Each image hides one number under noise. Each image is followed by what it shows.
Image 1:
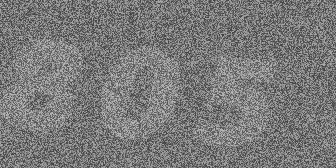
805
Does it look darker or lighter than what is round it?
lighter
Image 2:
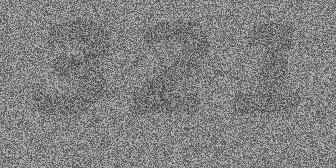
321
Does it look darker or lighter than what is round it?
darker
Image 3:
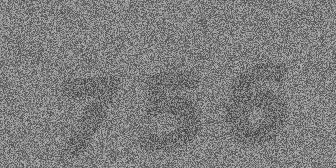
756
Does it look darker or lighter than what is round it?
darker
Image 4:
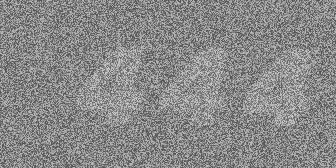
444
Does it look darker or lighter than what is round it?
lighter
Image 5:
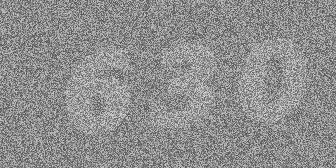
630
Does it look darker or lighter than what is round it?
lighter
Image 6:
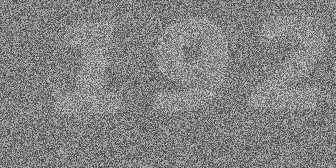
192
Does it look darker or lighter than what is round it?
lighter
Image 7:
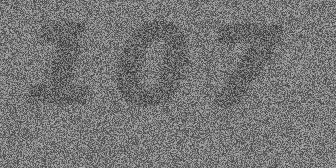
107
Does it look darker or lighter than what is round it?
darker
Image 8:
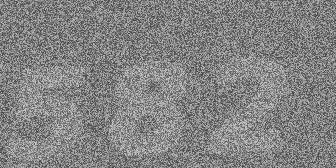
582
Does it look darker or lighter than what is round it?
lighter
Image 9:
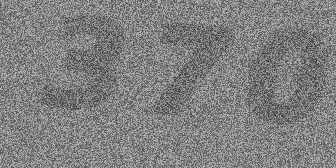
370
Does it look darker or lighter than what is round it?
darker
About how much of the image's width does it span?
nearly all
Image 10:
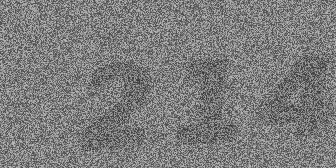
214
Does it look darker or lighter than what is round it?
darker
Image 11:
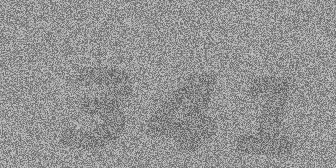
341
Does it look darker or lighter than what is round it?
darker
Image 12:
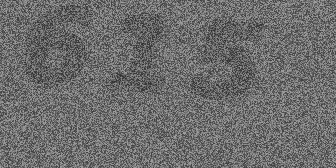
615
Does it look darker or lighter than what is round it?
darker
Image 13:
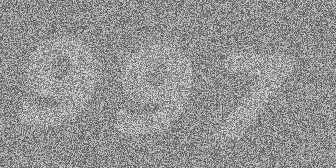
997
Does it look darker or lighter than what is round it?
lighter
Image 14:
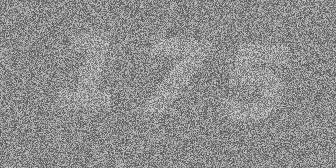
175
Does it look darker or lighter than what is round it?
lighter
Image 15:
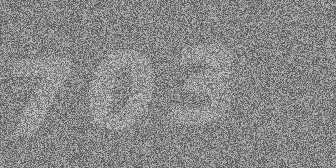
703
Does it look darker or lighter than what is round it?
lighter
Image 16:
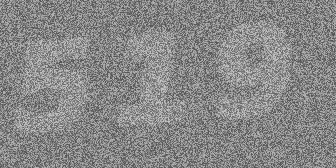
519
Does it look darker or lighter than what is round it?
lighter
